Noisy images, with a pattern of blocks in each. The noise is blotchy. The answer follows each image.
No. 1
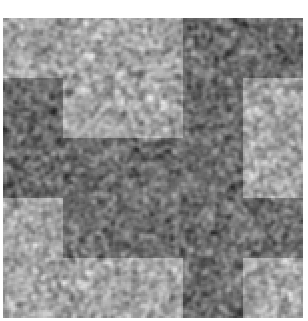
no symmetry
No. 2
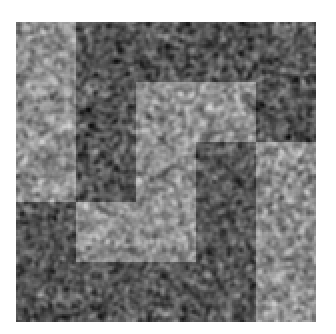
the same after a half turn
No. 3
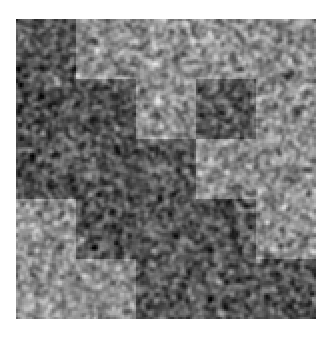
mirrored about the diagonal from the bottom left
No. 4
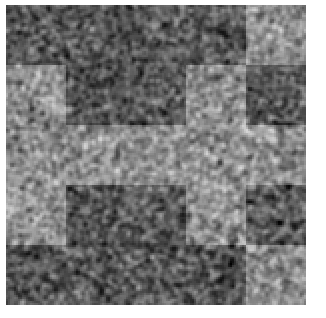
top and bottom mirror each other
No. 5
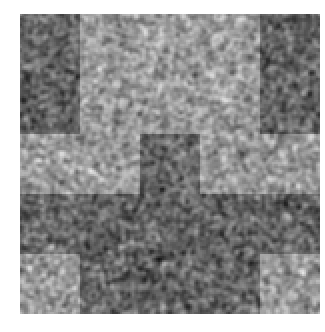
left and right mirror each other
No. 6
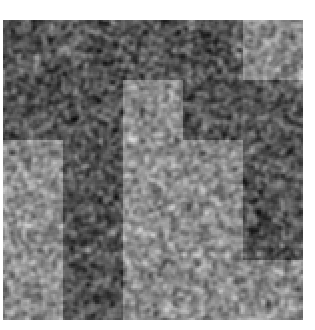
no symmetry
